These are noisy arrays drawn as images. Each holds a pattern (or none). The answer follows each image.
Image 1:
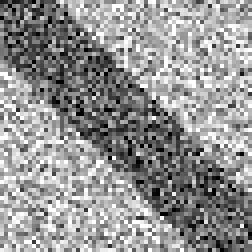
a diagonal band
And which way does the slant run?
top left to bottom right
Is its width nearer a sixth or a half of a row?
a half
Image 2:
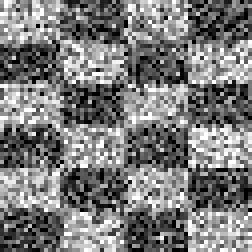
a checkerboard
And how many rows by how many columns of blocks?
6 by 4
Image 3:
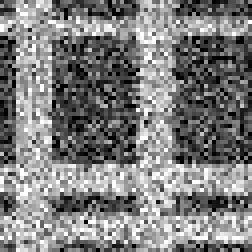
bands of rows crossing bands of columns
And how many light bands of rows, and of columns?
3 and 2
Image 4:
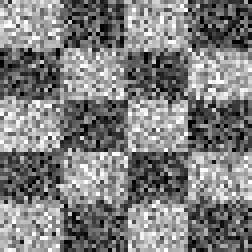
a checkerboard
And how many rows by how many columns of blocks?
5 by 4
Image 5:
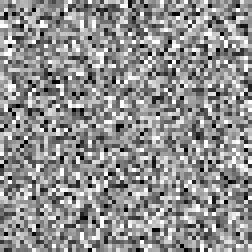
only noise
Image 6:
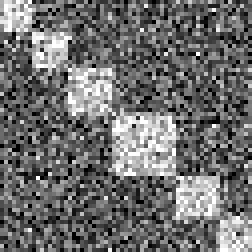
blocks along the diagonal
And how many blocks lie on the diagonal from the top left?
6
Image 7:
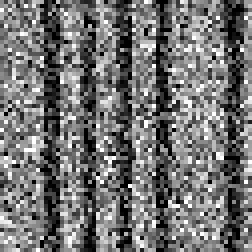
bands of columns
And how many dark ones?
5
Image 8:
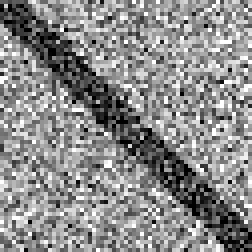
a diagonal band
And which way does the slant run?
top left to bottom right
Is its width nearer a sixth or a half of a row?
a sixth
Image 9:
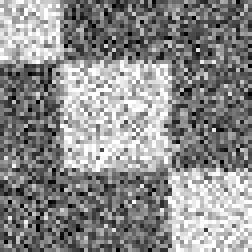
blocks along the diagonal
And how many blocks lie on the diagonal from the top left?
3
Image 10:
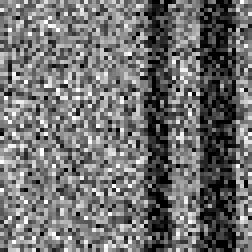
bands of columns
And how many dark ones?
2
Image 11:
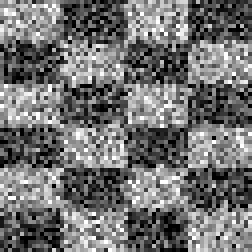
a checkerboard
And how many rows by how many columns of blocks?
6 by 4
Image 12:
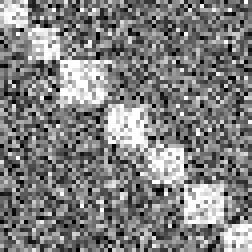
blocks along the diagonal
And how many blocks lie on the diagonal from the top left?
7
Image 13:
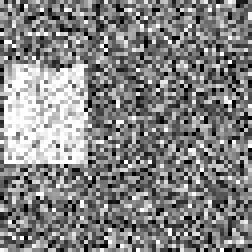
one block
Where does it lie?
middle left
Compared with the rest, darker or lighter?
lighter
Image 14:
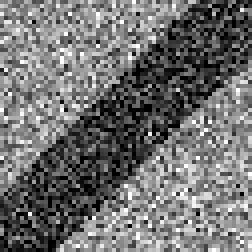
a diagonal band
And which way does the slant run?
bottom left to top right
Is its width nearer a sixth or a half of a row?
a half
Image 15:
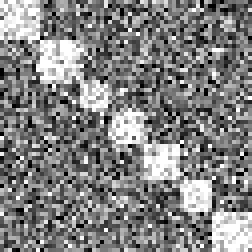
blocks along the diagonal
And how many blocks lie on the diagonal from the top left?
7
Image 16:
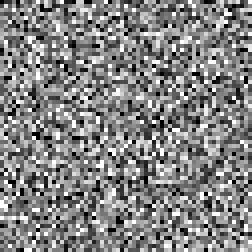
only noise
